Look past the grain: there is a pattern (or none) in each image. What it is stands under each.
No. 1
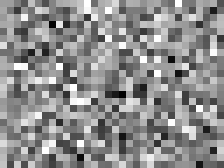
only noise
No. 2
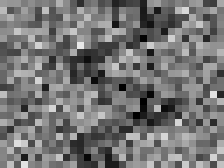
a wavy band
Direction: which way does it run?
top to bottom
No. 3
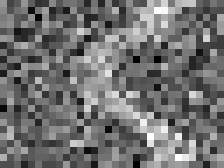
a wavy band
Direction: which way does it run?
top to bottom
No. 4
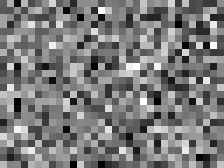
only noise
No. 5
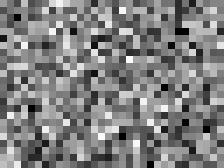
only noise
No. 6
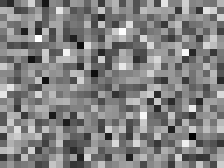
only noise
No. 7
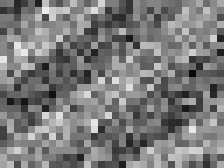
diagonal stripes
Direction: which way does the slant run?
bottom left to top right
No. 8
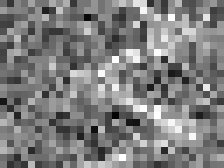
a wavy band
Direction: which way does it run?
top to bottom
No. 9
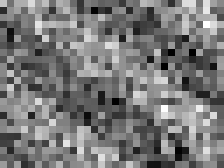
diagonal stripes
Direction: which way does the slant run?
top left to bottom right
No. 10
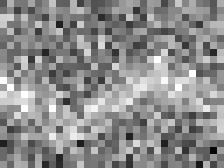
a wavy band
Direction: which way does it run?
left to right
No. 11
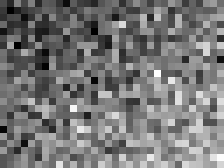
a smooth slope
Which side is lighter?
bottom right
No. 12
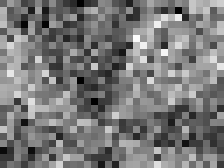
spokes from one point
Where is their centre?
bottom middle
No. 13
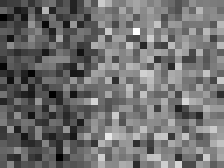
a sharp edge
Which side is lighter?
right
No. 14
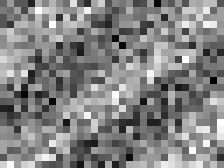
diagonal stripes
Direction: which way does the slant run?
bottom left to top right
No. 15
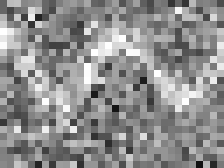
a wavy band
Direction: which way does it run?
left to right
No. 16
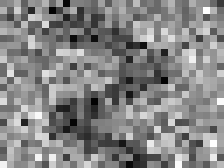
a wavy band
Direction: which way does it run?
top to bottom
